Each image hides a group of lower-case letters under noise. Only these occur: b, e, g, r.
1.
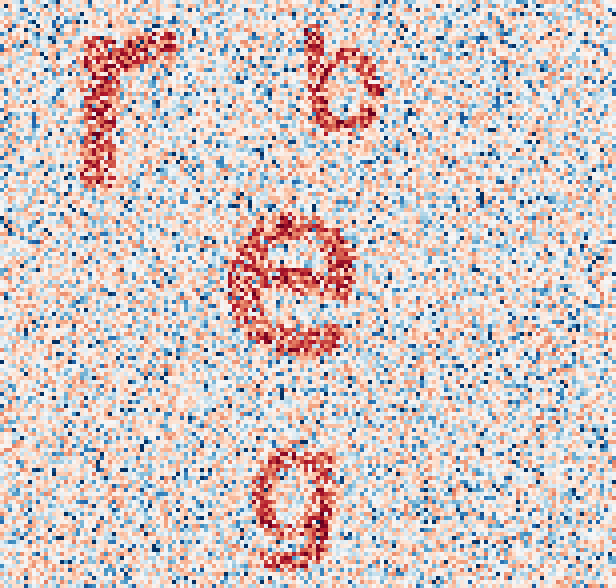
top left: r; top middle: b; centre: e; bottom middle: g
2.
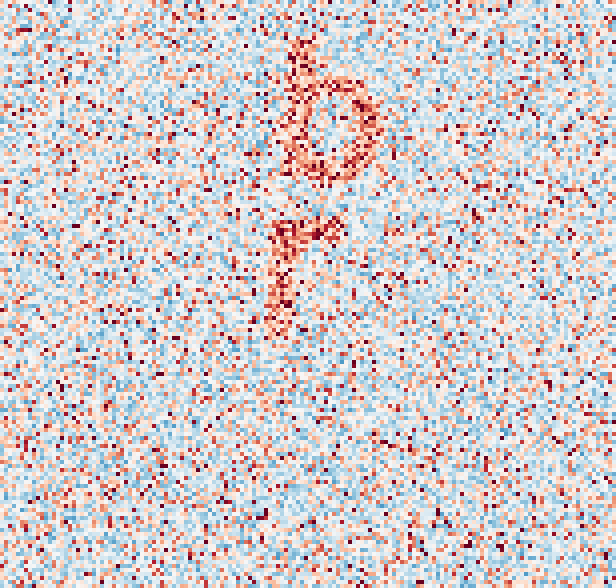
top middle: b; centre: r
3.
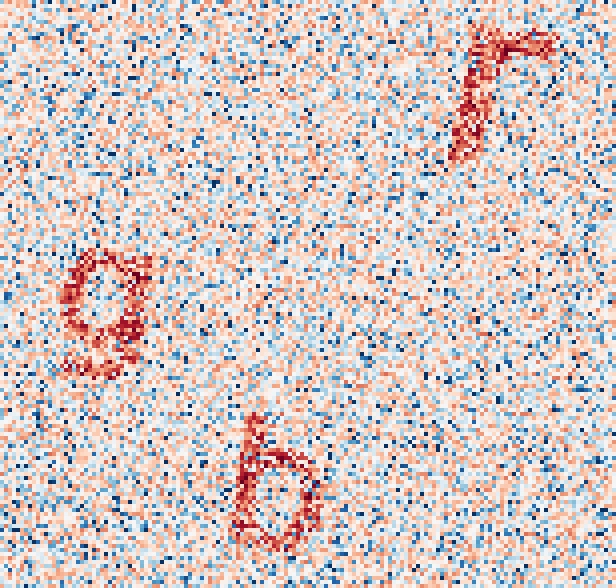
top right: r; middle left: g; bottom middle: b
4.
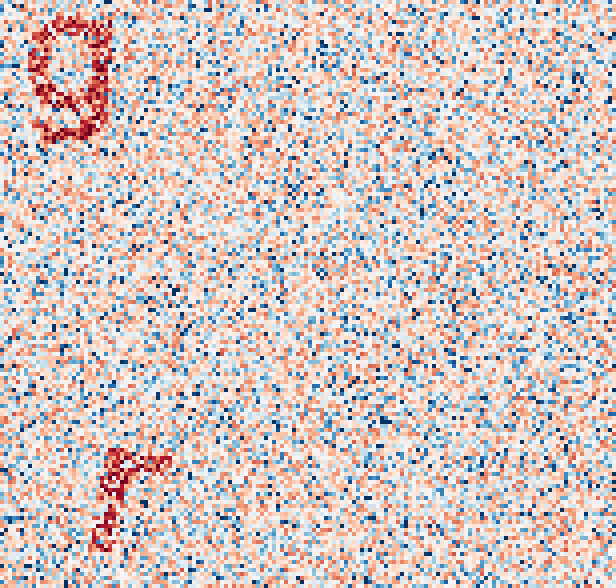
top left: g; bottom left: r
